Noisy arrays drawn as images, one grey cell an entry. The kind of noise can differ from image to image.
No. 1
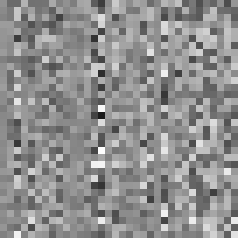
columns of uneven size
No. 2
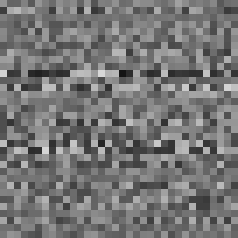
rows of uneven size
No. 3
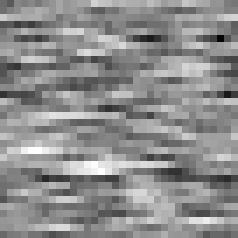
streaked along the rows
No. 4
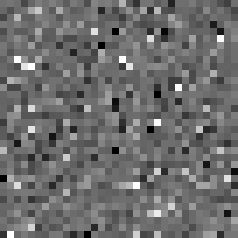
heavy tails
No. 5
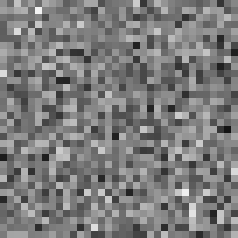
independent entries
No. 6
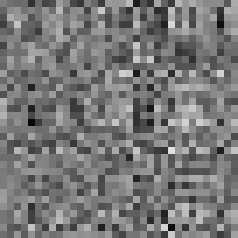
low rank plus noise
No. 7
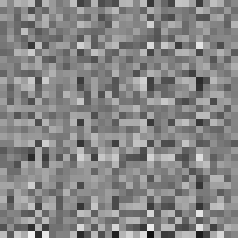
low rank plus noise
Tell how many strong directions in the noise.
one
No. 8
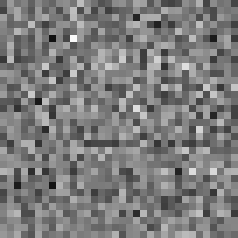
low rank plus noise
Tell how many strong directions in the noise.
five to eight
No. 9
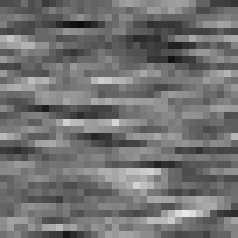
streaked along the rows
